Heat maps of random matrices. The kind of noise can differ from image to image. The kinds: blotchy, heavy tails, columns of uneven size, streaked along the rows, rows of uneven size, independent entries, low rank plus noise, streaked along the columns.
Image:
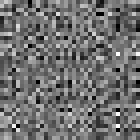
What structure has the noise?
low rank plus noise
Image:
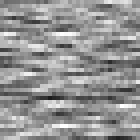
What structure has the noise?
streaked along the rows
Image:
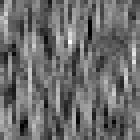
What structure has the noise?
streaked along the columns
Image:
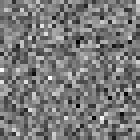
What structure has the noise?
independent entries
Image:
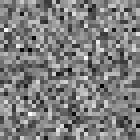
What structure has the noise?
independent entries
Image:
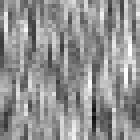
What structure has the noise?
streaked along the columns
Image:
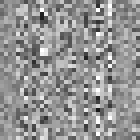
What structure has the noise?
columns of uneven size
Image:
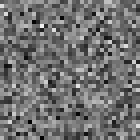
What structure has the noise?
independent entries
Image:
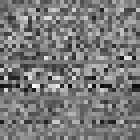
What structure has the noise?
rows of uneven size
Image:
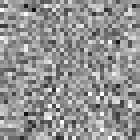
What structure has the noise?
low rank plus noise
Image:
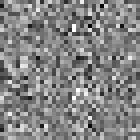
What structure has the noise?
low rank plus noise
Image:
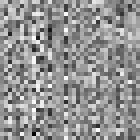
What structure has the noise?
columns of uneven size
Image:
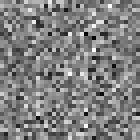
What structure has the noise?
low rank plus noise
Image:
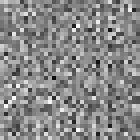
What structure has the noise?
low rank plus noise
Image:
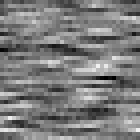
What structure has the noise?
streaked along the rows
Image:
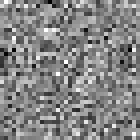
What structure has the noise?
low rank plus noise
